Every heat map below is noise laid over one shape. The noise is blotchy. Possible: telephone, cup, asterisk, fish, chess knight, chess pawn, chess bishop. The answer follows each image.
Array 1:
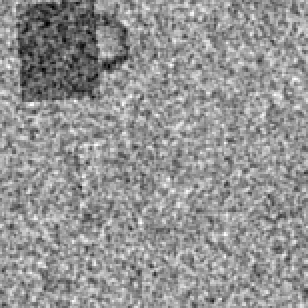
cup
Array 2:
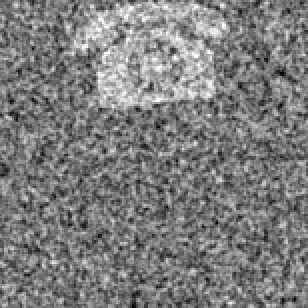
telephone
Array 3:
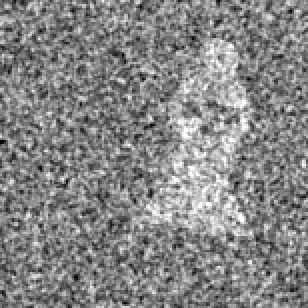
chess bishop
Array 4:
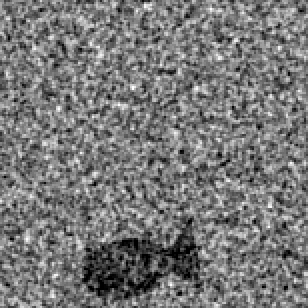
fish
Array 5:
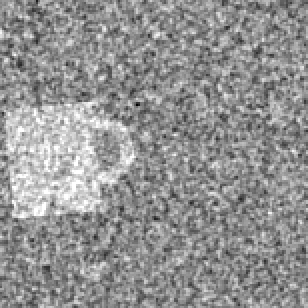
cup
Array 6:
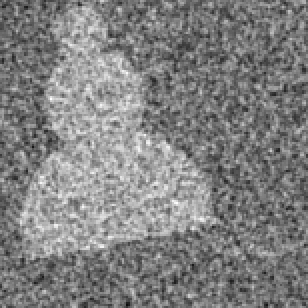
chess pawn
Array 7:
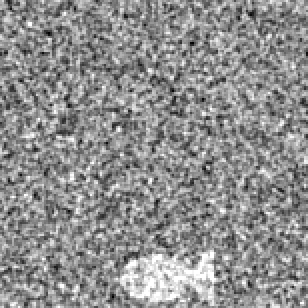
fish
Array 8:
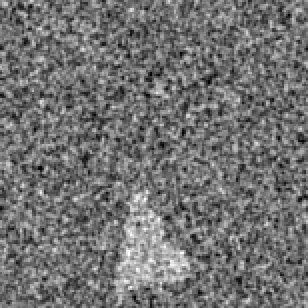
chess pawn
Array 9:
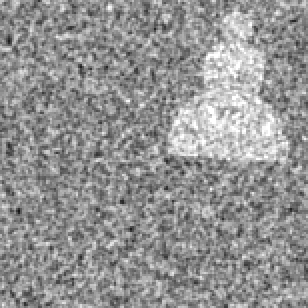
chess pawn
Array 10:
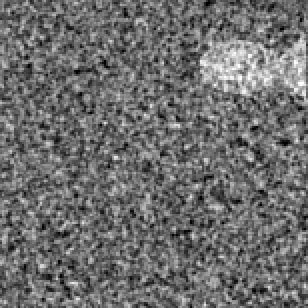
fish
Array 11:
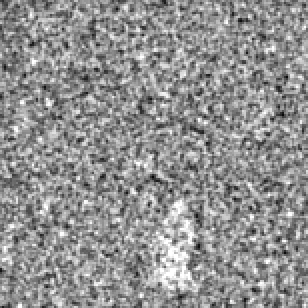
chess bishop
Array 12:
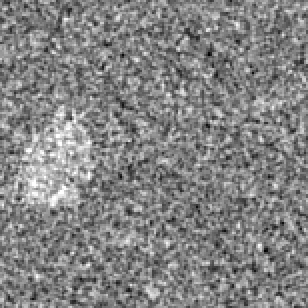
chess knight
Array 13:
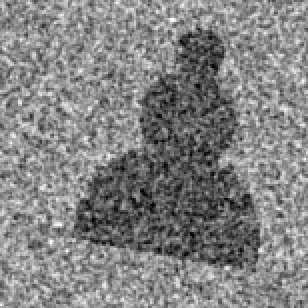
chess pawn
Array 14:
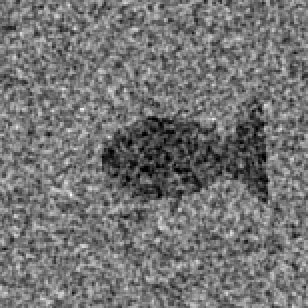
fish
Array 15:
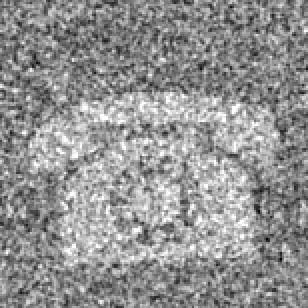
telephone
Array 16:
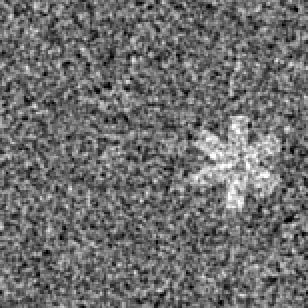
asterisk
